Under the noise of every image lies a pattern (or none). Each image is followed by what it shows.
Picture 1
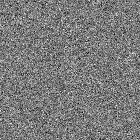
only noise
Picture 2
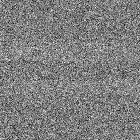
bands of rows
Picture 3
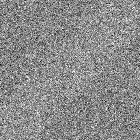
a diagonal band
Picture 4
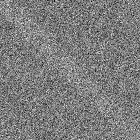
a diagonal band
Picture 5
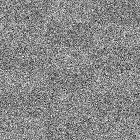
a checkerboard
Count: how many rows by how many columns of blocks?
6 by 3
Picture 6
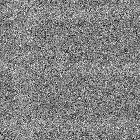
bands of rows crossing bands of columns
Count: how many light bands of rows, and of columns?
3 and 1
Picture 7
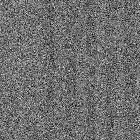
bands of columns
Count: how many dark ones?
5
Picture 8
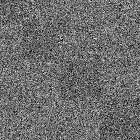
blocks along the diagonal
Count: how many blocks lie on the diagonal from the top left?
4
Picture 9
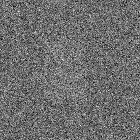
one block
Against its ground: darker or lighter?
lighter
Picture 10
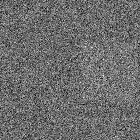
one block
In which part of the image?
middle right
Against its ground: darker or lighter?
lighter
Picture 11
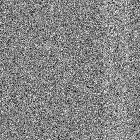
one band of columns
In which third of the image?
right
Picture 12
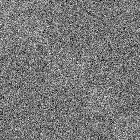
blocks along the diagonal
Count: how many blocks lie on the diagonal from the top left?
4
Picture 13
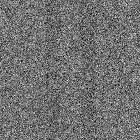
bands of columns
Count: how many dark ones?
2
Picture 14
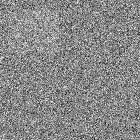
one block
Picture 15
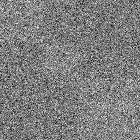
blocks along the diagonal
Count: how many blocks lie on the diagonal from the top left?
3
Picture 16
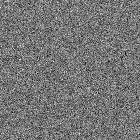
only noise
